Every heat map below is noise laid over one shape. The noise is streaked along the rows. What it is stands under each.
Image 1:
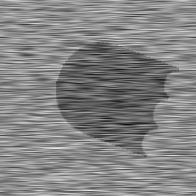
ghost
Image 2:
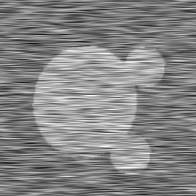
bear's head
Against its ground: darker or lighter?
lighter
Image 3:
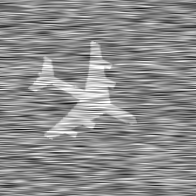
airplane
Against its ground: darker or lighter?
lighter
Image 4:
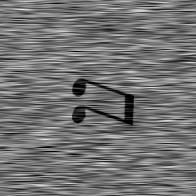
pair of musical notes
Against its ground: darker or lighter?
darker
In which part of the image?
centre
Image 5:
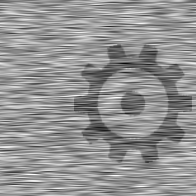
gear
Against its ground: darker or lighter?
darker
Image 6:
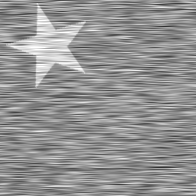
star
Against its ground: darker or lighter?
lighter
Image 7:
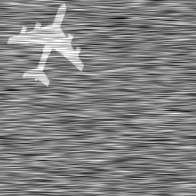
airplane
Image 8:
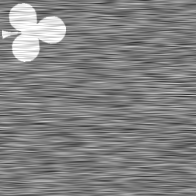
club
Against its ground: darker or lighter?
lighter
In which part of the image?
top left
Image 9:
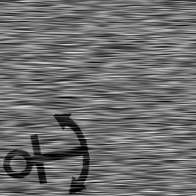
anchor
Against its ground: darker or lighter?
darker
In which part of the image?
bottom left
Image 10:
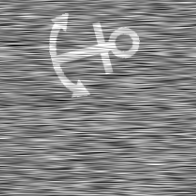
anchor
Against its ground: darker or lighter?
lighter
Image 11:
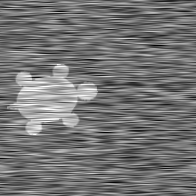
turtle
